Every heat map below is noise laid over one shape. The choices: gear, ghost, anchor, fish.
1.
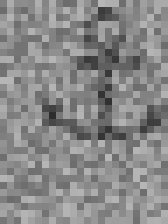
anchor
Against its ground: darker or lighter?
darker
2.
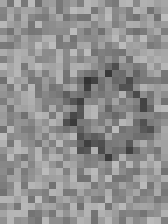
gear
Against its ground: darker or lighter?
darker
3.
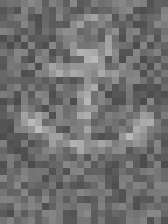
anchor
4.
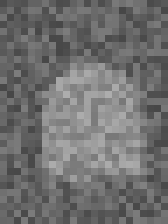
ghost
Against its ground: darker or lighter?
lighter
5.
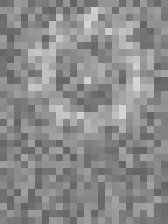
gear
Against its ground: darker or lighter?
lighter
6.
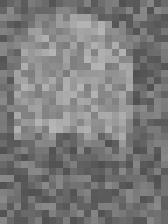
ghost
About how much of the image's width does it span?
two thirds
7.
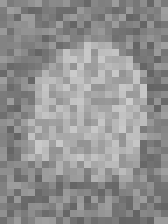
ghost
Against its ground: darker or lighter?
lighter
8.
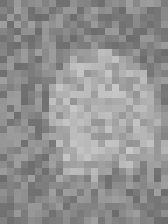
ghost
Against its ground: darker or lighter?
lighter
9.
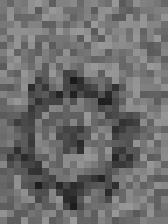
gear
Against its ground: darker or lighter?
darker
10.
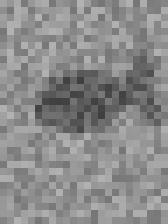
fish
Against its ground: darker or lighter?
darker
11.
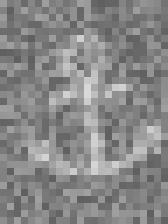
anchor
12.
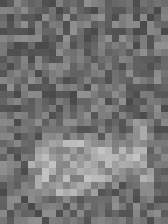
fish
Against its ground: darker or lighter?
lighter
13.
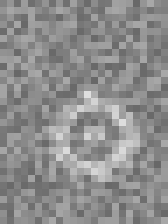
gear
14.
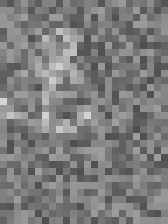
anchor
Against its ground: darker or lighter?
lighter
